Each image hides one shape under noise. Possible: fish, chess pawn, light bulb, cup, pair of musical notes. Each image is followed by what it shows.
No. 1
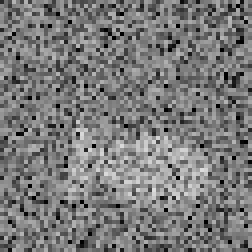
fish
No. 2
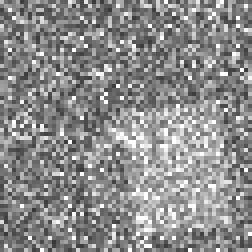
cup
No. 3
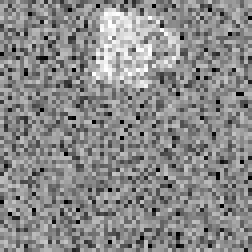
cup
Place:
top middle
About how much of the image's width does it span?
a third
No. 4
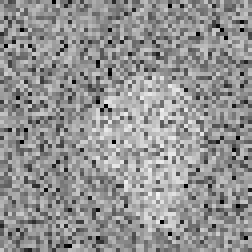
light bulb
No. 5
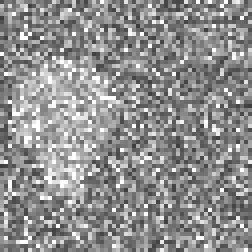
light bulb
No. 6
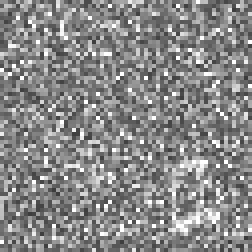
pair of musical notes
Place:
bottom right
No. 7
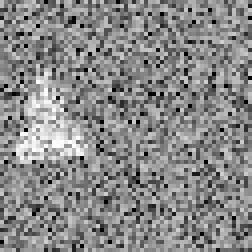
chess pawn
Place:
middle left
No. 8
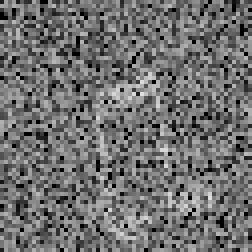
pair of musical notes
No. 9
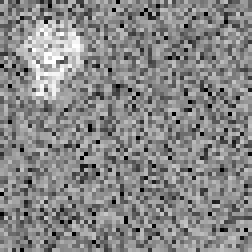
light bulb
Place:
top left
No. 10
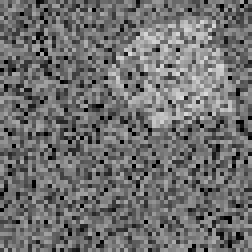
cup
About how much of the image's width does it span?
half
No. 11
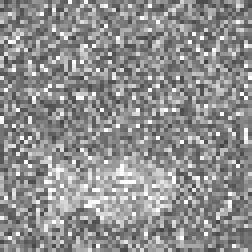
fish
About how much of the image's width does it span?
half
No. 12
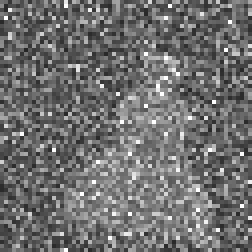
chess pawn
